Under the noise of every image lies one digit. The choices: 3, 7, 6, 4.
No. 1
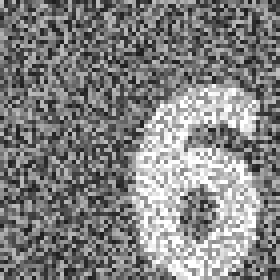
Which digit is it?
6
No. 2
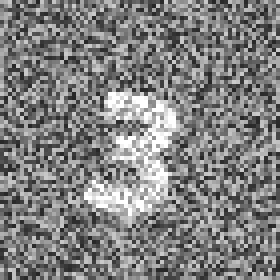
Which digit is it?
3
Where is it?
centre
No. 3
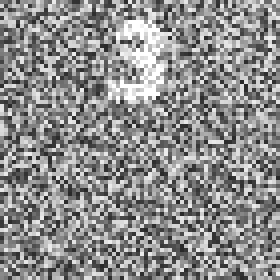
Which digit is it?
3
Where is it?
top middle
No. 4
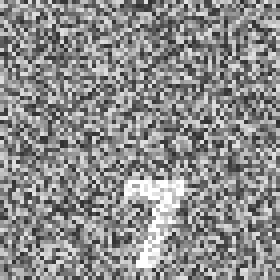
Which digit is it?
7
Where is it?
bottom middle
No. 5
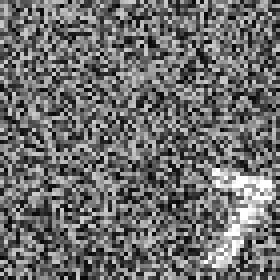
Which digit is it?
7
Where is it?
bottom right
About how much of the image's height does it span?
a third
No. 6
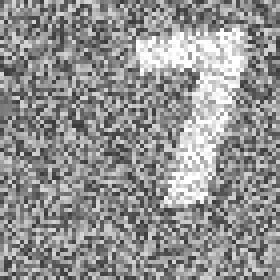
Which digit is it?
7
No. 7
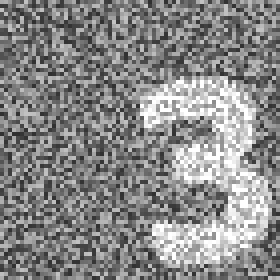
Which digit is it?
3
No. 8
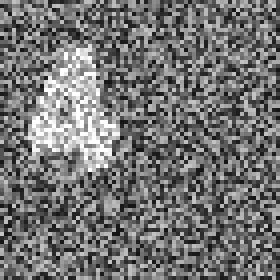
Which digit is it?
4
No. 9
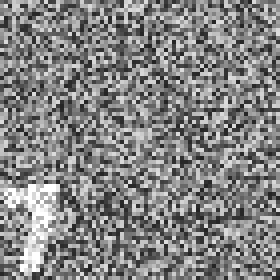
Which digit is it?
7
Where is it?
bottom left
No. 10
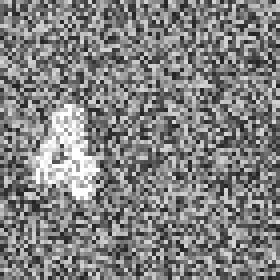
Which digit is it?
4
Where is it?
middle left
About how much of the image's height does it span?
a third
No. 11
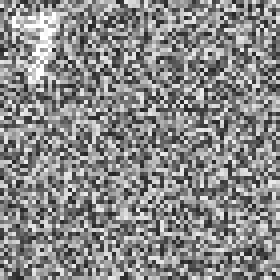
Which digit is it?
7
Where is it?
top left
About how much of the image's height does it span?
a quarter
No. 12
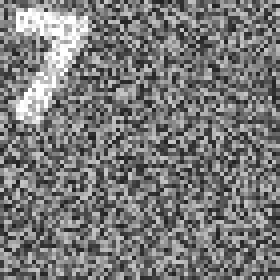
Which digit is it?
7
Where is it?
top left
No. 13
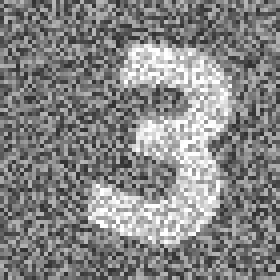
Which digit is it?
3
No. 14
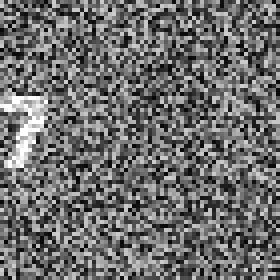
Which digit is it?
7
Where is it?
middle left
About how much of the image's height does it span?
a quarter
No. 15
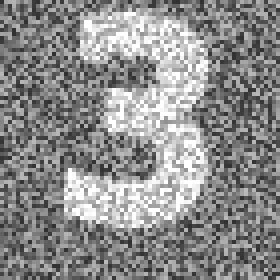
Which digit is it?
3
